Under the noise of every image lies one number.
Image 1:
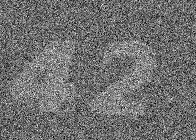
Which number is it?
42
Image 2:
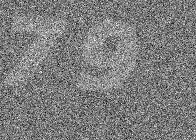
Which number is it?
79
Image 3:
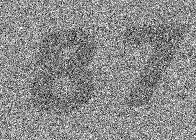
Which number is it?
87
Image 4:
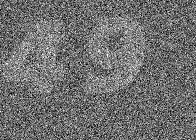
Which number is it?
49
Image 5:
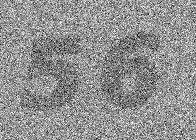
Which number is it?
56
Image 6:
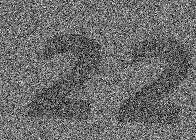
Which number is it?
22
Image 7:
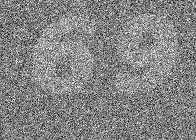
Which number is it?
69
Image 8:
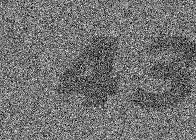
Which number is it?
43
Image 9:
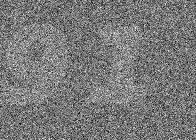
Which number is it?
91
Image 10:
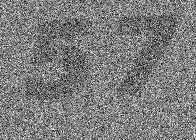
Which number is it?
57
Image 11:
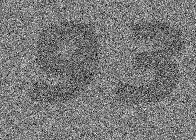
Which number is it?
93
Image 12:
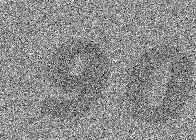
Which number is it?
90
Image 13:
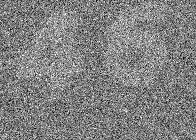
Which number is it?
46
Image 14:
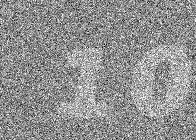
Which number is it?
10
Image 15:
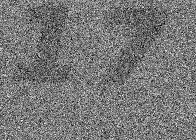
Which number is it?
17
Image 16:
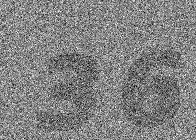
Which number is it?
36
